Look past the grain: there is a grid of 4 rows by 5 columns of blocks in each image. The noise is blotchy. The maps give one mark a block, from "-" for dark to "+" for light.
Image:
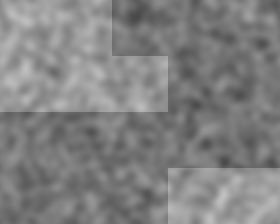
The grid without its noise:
++---
+++--
-----
---++
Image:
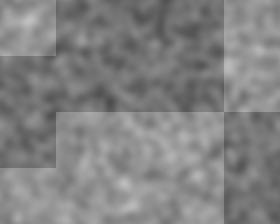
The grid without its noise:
+---+
----+
-+++-
++++-
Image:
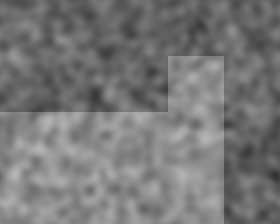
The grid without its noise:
-----
---+-
++++-
++++-
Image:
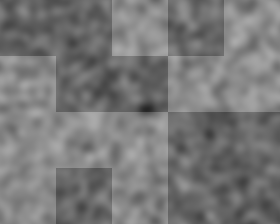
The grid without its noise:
--+-+
+--++
+++--
+-+--
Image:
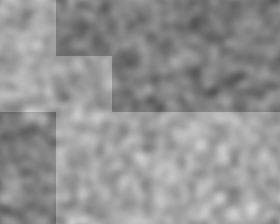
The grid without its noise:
+----
++---
-++++
-++++
